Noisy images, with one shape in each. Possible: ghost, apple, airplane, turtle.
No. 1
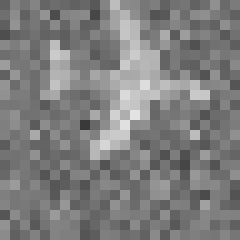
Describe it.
light airplane
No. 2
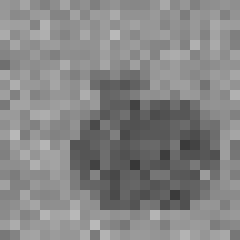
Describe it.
dark apple
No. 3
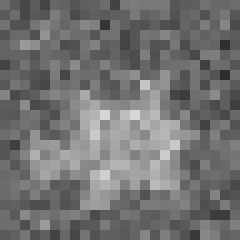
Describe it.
light turtle
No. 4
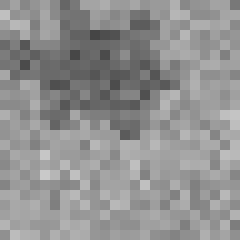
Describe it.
dark turtle
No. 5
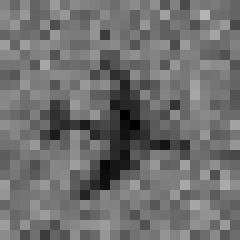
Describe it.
dark airplane
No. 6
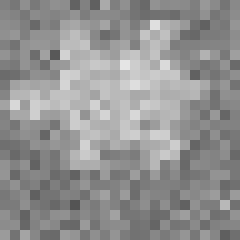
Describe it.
light turtle
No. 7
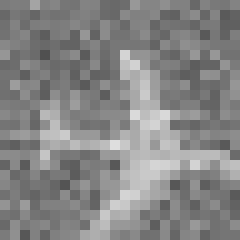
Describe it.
light airplane
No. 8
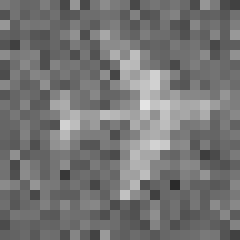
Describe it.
light airplane
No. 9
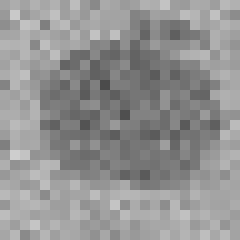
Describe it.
dark apple
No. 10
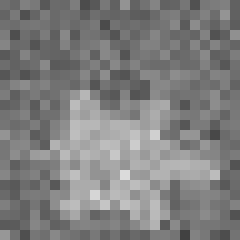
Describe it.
light turtle
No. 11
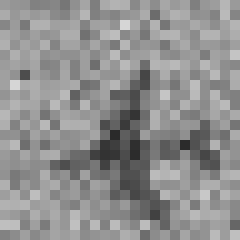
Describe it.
dark airplane
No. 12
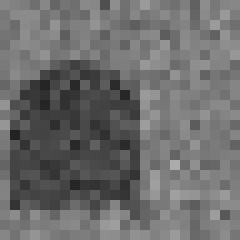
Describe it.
dark ghost
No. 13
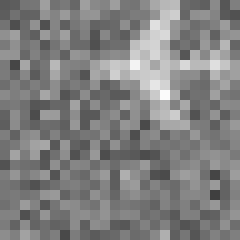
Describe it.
light airplane
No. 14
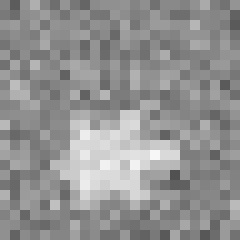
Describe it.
light turtle
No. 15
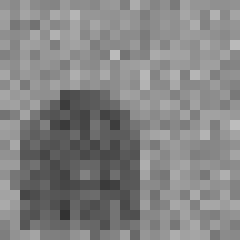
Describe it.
dark ghost
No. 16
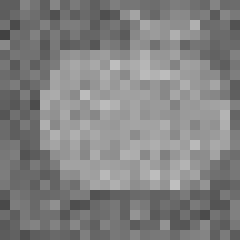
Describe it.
light apple
